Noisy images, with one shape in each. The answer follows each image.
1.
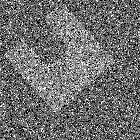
square with a notch
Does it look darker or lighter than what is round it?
lighter
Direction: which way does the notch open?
up and left
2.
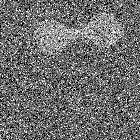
dumbbell
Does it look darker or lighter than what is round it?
lighter
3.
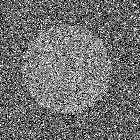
disc
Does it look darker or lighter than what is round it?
lighter
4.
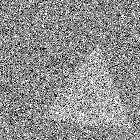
triangle
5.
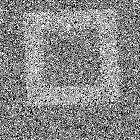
square frame
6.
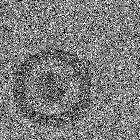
bullseye
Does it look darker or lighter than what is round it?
darker
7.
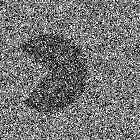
disc with a wedge cut out
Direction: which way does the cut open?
left
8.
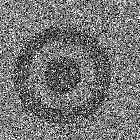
bullseye
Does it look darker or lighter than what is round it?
darker
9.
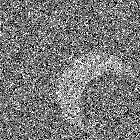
crescent
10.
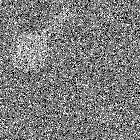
lollipop
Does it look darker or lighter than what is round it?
lighter
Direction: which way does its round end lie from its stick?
down and left
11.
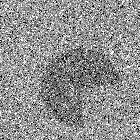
disc with a wedge cut out
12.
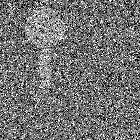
lollipop
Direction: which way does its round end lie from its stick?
up
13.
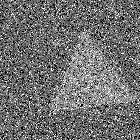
triangle
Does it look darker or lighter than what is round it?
lighter
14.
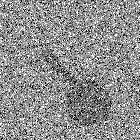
lollipop
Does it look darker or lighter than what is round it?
darker
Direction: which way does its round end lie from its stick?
down and right
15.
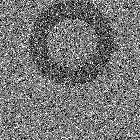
ring
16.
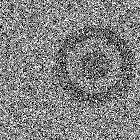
bullseye
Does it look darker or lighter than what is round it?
darker
